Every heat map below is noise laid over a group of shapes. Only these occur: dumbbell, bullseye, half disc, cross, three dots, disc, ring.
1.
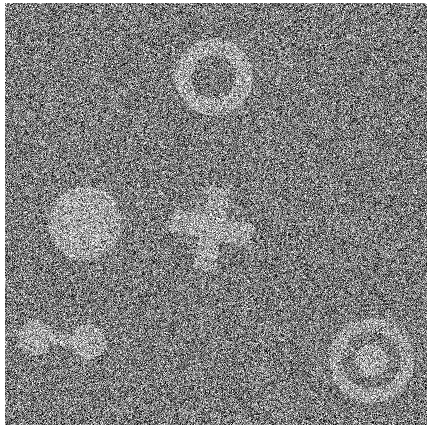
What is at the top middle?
ring
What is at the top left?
nothing
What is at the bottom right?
bullseye
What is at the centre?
cross
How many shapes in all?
5
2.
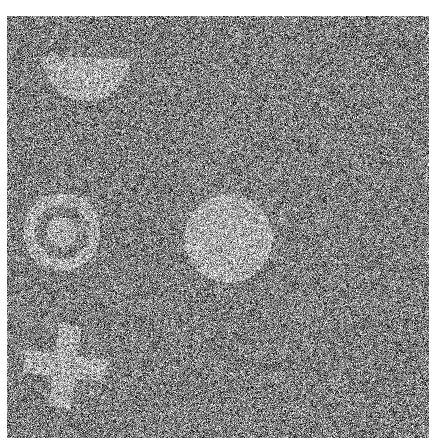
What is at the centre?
disc
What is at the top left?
half disc
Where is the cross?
bottom left
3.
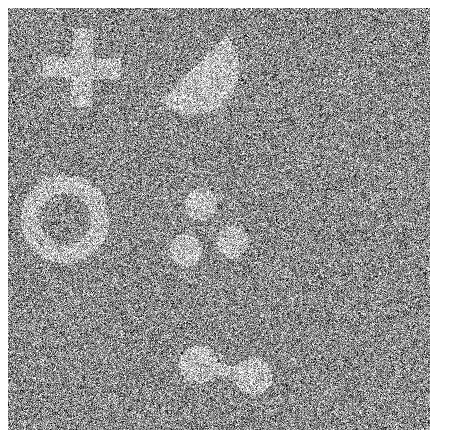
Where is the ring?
middle left
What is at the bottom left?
nothing
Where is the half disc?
top middle
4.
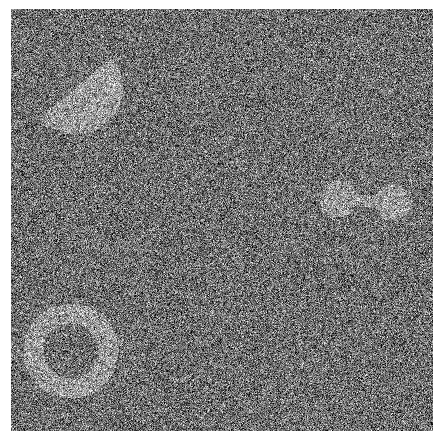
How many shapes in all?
3
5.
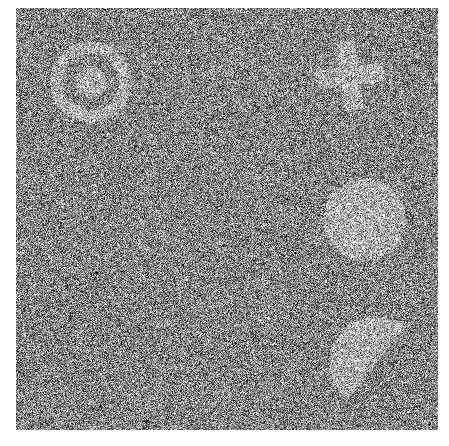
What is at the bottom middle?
nothing
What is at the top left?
bullseye
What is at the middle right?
disc
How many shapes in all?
4
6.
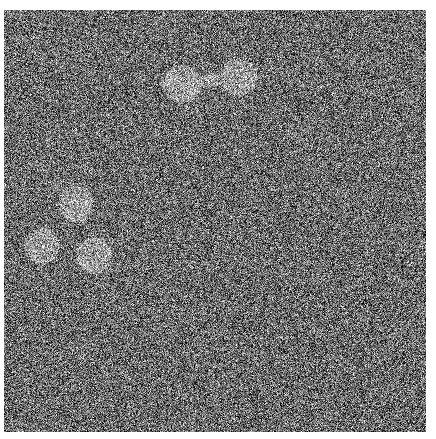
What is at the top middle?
dumbbell
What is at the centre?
nothing
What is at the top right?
nothing
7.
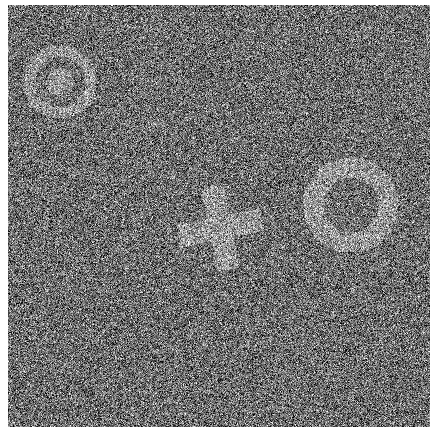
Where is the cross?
centre
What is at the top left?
bullseye
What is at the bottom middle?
nothing
